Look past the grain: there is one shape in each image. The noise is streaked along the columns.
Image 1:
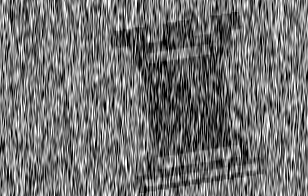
dark chess rook
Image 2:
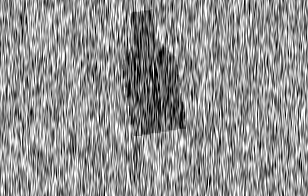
dark bottle
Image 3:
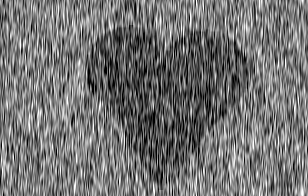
dark heart
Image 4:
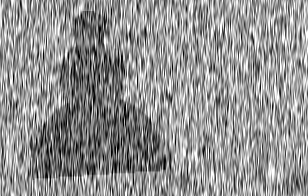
dark chess pawn
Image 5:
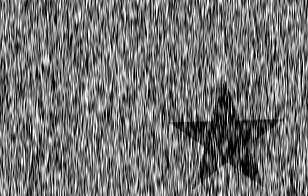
dark star
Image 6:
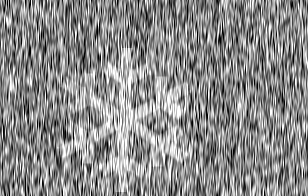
light snowflake
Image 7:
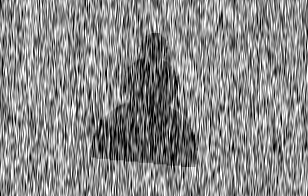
dark chess pawn
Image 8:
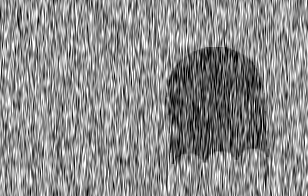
dark ghost
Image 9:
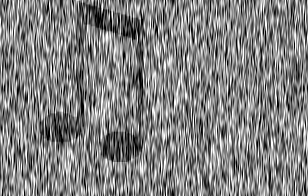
dark pair of musical notes
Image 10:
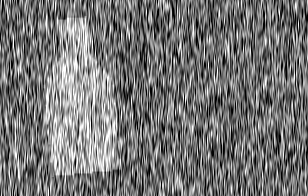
light bottle
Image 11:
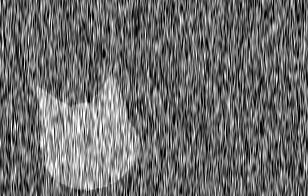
light cat's head
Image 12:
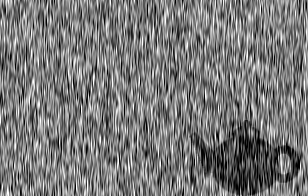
dark teapot, bottom right
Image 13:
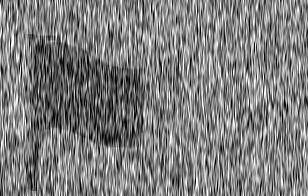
dark flag
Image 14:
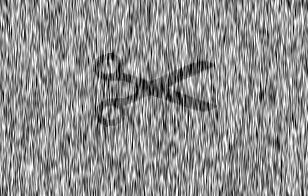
dark pair of scissors, centre
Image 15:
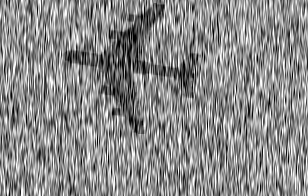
dark airplane
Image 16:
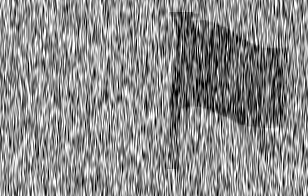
dark flag
